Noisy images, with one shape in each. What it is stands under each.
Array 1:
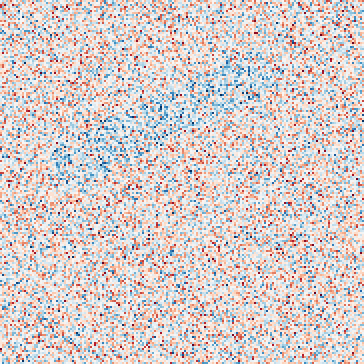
blue bar
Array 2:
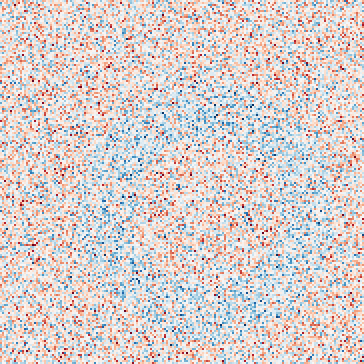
blue ring
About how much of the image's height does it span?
two thirds
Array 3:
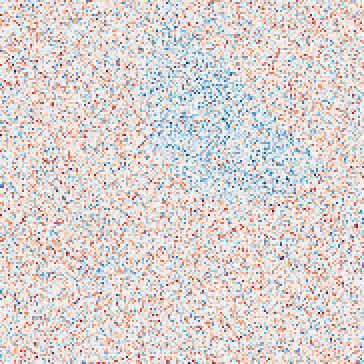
blue half disc
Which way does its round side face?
down and left
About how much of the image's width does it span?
half
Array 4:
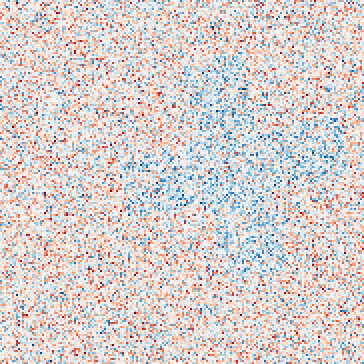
blue cross
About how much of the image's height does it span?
two thirds
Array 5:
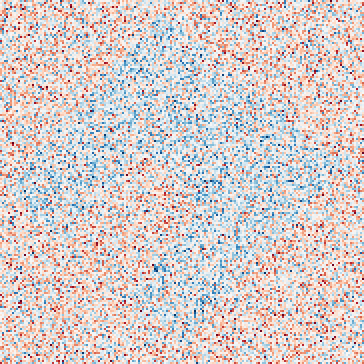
blue square with a notch
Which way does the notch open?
down and left
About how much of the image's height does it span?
nearly all
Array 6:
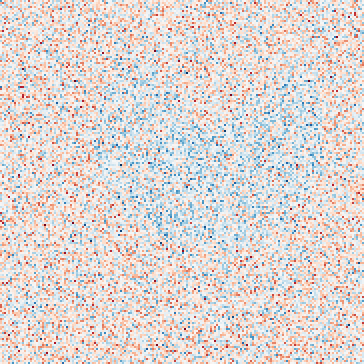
blue disc with a wedge cut out
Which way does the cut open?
up
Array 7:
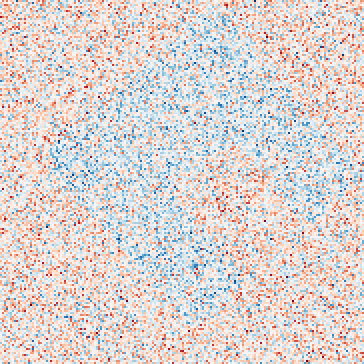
blue square with a notch
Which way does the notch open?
down and right
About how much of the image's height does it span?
nearly all
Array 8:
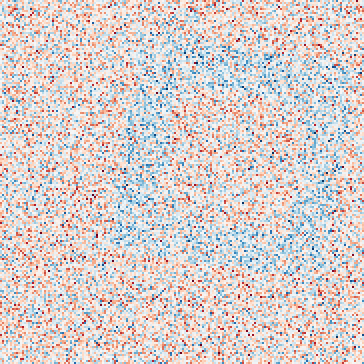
blue square frame
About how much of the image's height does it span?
two thirds
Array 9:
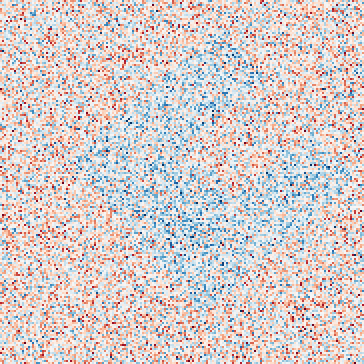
blue square with a notch
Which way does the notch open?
up and right
